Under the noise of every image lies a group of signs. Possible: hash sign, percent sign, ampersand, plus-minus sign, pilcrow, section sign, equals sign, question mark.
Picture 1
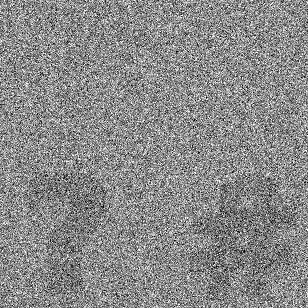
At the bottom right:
hash sign
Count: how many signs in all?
2
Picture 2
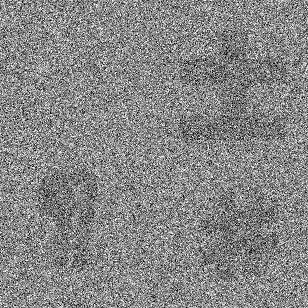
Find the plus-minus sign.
top right
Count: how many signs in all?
3
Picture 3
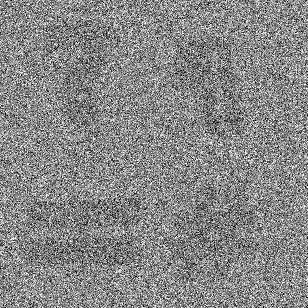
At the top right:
pilcrow
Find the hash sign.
bottom right
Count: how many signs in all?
4
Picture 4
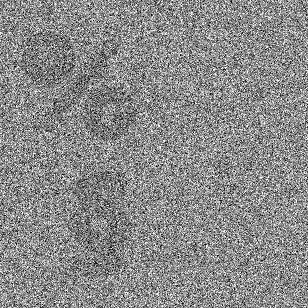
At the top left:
percent sign
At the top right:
nothing
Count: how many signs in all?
2
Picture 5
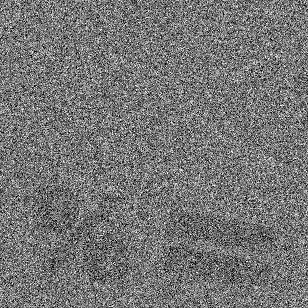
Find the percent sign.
bottom left
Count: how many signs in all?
2
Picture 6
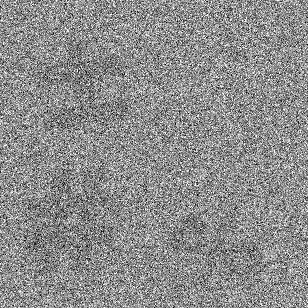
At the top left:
plus-minus sign
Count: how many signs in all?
3
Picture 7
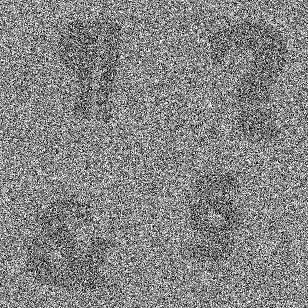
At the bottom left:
ampersand
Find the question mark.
top right
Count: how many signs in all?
4
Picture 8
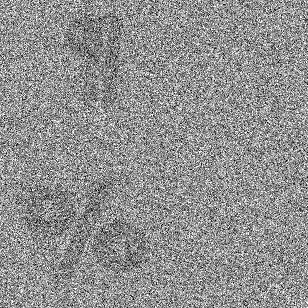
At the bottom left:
percent sign
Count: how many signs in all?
2
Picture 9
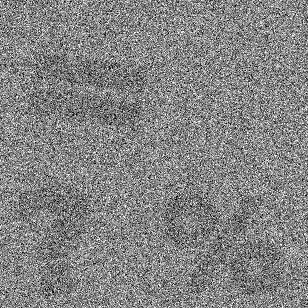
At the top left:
equals sign
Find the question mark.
bottom left
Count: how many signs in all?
3
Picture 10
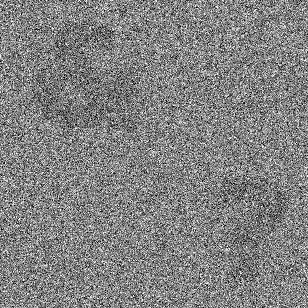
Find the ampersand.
top left
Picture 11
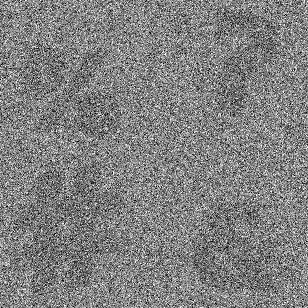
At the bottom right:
ampersand
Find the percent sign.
top left
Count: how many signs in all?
4
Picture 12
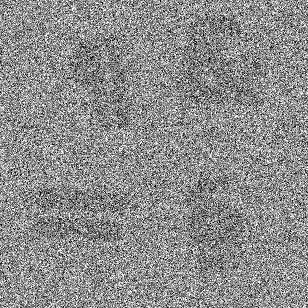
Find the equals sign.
bottom left
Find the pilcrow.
top left
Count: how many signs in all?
4
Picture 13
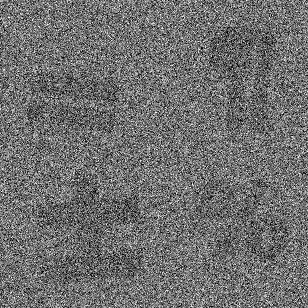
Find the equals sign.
top left
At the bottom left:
plus-minus sign
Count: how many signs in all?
4
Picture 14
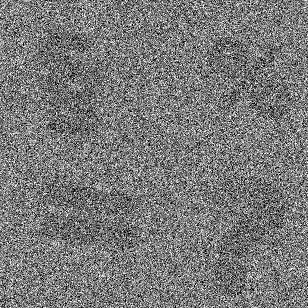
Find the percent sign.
top right
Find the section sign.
top left
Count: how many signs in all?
4
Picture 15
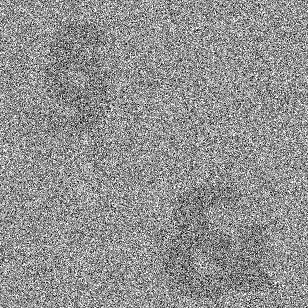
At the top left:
section sign
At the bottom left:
nothing
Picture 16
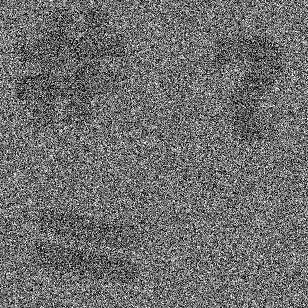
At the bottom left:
equals sign
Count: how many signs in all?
3
